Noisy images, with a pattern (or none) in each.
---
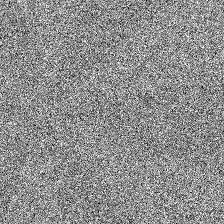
spokes from one point
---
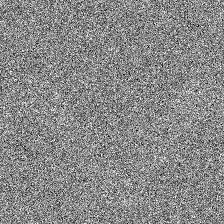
a wavy band
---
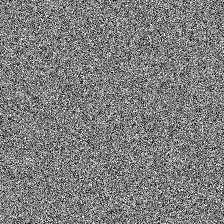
only noise
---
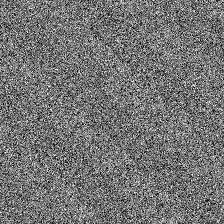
diagonal stripes
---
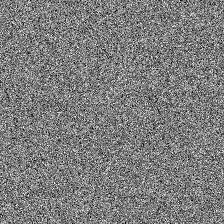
only noise
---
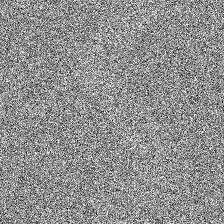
a wavy band
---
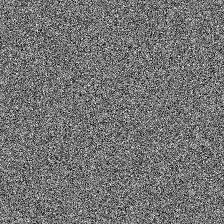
only noise
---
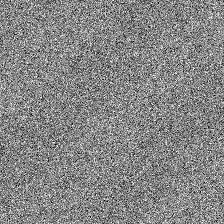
diagonal stripes
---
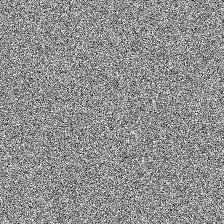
only noise
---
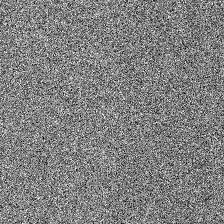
a sharp edge
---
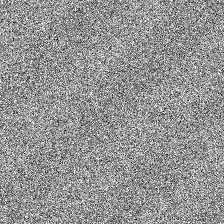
diagonal stripes
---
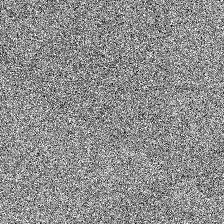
spokes from one point
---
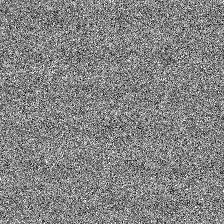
horizontal stripes
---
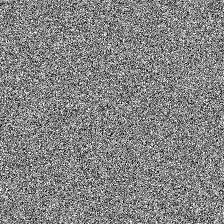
only noise
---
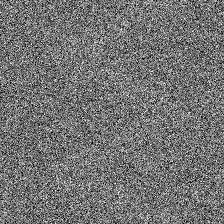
a wavy band
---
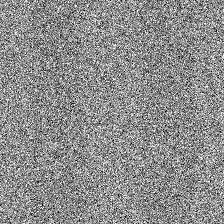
vertical stripes
